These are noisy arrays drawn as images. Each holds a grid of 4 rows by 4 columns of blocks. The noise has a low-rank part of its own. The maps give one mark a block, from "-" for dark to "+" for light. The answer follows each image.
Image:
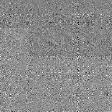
- - - -
+ - - -
+ + + +
+ + + +
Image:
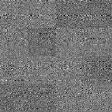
+ + - -
+ - + +
+ + + -
- - + +
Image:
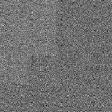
+ + - -
+ + - -
+ - - -
- - - -
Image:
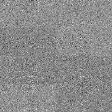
+ + + +
- - + +
- - - -
+ + - -
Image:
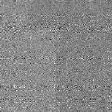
+ - - -
+ + - -
+ + - -
+ + - -
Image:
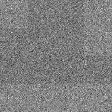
+ - - +
- - - +
- - - -
+ + + +
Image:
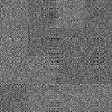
+ - + -
+ - - -
+ + - -
- + + +
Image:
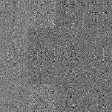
+ + - -
+ - - -
+ - - -
+ + - -
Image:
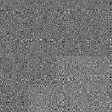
- - - -
- - - -
- - + +
- + + +
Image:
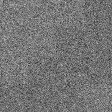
+ + + -
+ + - -
+ - - -
- - - +
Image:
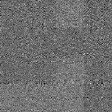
- - + -
- - - -
- - + -
+ + + -
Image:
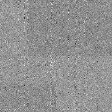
+ - - -
+ - - -
+ + + +
- - + +
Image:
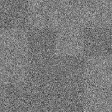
- + + +
+ - + -
+ - - +
- - - +
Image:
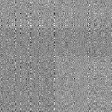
+ + + +
- - - -
- - + +
- - + +
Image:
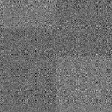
+ + - -
- - - -
- - + +
- - + +
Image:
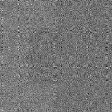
+ + - -
+ - - -
+ - - -
+ + - -
